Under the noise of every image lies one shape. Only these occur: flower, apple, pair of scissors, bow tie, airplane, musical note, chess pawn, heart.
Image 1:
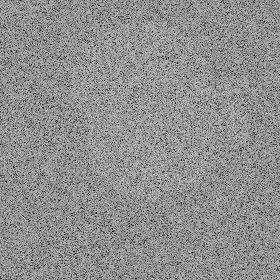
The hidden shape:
apple
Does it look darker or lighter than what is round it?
lighter
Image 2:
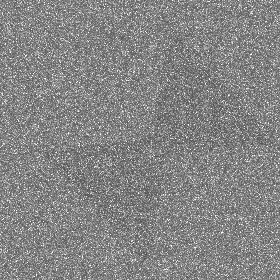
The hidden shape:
bow tie
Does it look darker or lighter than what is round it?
darker
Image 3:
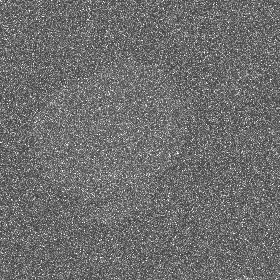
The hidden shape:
apple
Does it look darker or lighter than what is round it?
lighter
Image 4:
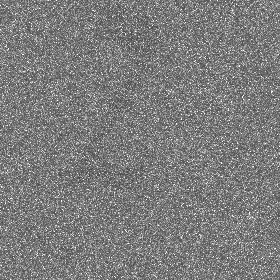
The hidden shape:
musical note
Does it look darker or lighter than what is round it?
darker
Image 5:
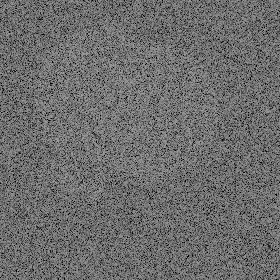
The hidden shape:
apple
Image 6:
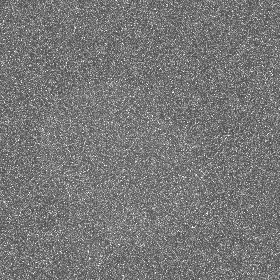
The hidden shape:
apple
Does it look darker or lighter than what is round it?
lighter
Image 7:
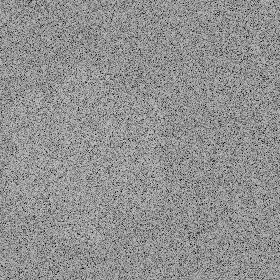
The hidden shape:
flower
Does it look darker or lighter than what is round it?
lighter
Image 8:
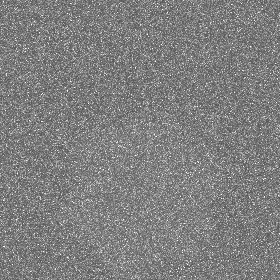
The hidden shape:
flower
